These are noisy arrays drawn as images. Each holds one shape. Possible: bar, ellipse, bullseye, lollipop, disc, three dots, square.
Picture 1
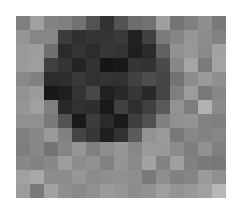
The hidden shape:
disc
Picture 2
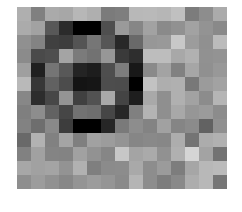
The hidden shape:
bullseye
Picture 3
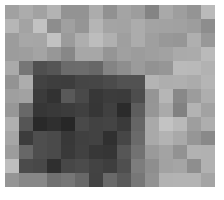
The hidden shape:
square
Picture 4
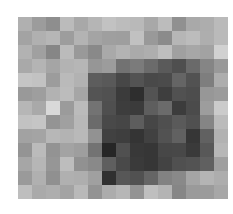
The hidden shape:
square
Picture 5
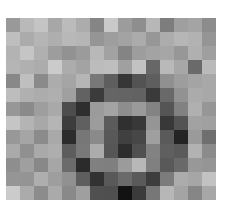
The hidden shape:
bullseye
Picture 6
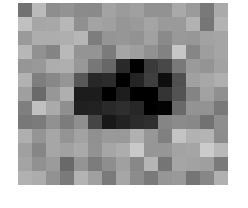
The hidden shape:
ellipse
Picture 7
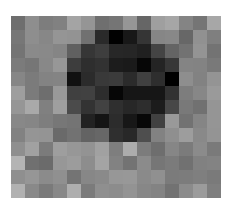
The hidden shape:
disc
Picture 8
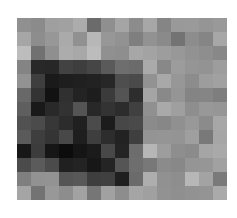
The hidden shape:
square
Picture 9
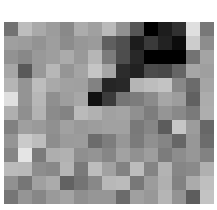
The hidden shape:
lollipop
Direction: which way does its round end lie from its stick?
up and right
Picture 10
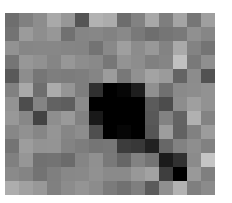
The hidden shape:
lollipop
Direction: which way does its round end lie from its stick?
up and left
